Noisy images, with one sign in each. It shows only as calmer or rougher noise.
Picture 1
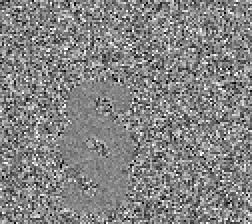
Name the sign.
section sign
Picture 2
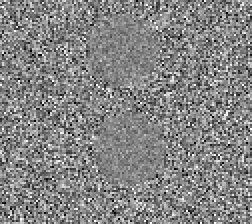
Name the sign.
colon
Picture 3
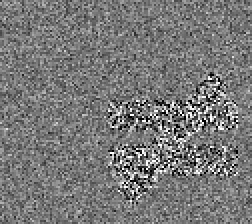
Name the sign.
not-equal sign
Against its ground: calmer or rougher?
rougher
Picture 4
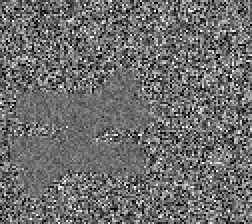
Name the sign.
not-equal sign
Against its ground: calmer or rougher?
calmer
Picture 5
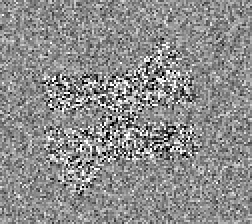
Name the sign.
not-equal sign
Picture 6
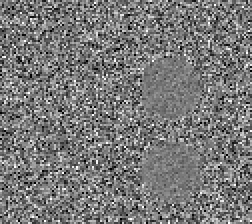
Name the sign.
colon
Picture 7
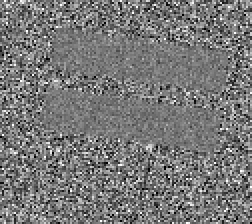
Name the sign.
equals sign
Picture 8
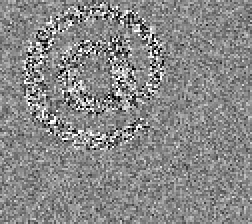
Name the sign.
at sign
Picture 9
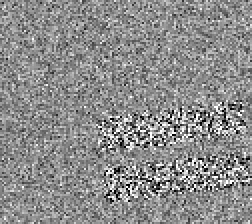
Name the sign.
equals sign
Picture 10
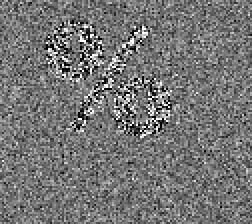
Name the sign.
percent sign
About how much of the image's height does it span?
half
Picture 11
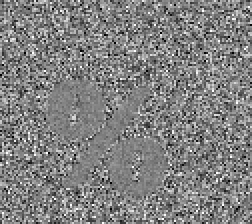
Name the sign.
percent sign
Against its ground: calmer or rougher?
calmer
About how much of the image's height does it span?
half
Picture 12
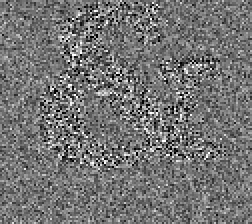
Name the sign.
ampersand
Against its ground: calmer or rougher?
rougher
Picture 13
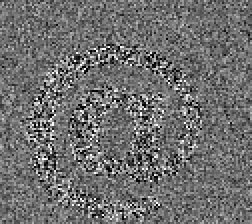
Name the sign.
at sign
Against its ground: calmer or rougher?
rougher
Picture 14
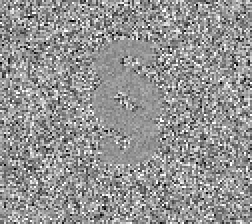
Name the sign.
section sign
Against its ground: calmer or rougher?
calmer
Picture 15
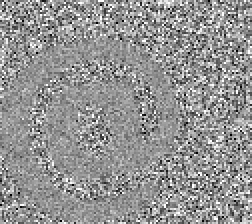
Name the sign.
at sign
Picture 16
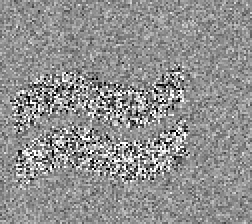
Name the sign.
approximately sign
